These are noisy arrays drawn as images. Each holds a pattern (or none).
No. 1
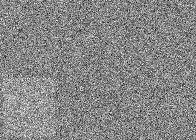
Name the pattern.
one block
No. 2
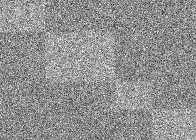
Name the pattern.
blocks along the diagonal
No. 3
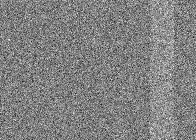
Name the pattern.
one band of columns
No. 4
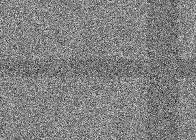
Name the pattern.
bands of rows crossing bands of columns
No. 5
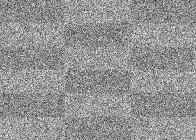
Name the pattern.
a checkerboard
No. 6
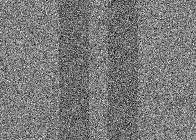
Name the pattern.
bands of columns
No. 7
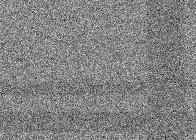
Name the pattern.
bands of rows crossing bands of columns
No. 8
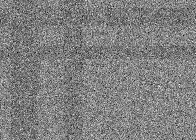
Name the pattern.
bands of rows crossing bands of columns
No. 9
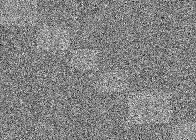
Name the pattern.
blocks along the diagonal
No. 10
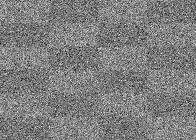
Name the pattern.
a checkerboard
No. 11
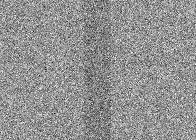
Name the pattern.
one band of columns
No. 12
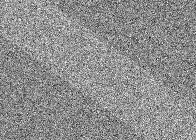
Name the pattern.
a diagonal band
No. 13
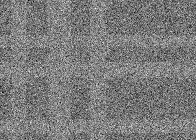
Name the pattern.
bands of rows crossing bands of columns
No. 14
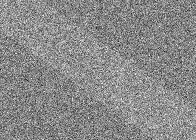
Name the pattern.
a diagonal band
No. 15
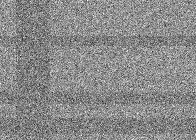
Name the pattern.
bands of rows crossing bands of columns
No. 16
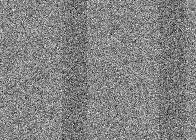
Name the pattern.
bands of columns
